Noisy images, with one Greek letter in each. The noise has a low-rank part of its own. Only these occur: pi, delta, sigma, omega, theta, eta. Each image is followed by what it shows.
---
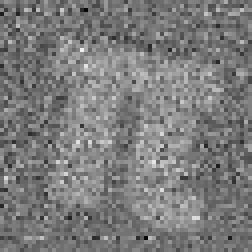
pi
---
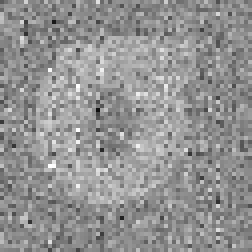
sigma
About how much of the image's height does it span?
two thirds
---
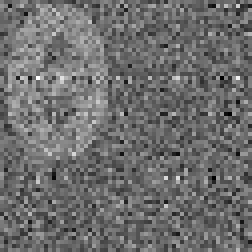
theta
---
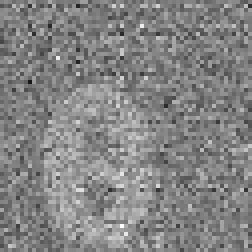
theta
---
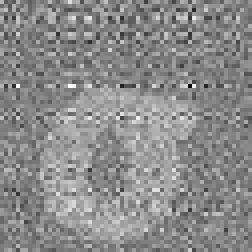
sigma
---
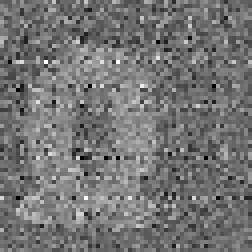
omega
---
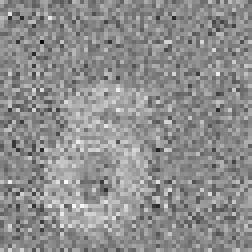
delta
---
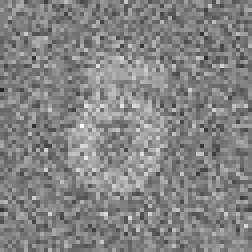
delta
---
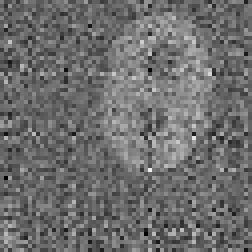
theta
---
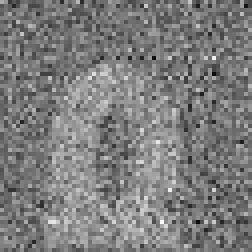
omega
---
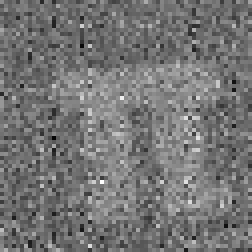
pi
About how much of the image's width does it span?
two thirds
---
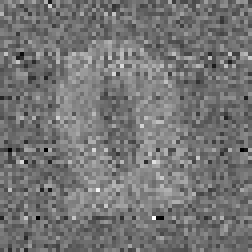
omega
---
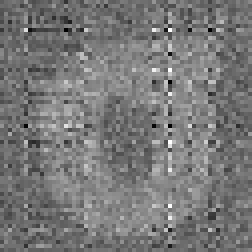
sigma
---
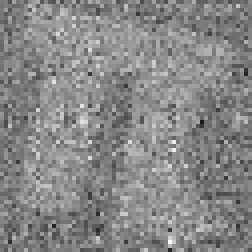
pi
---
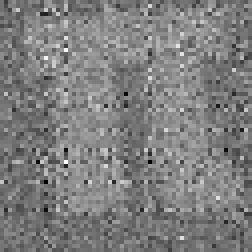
pi
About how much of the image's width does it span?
nearly all
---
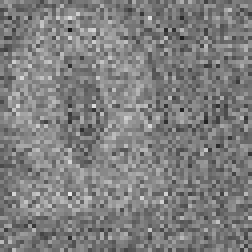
omega
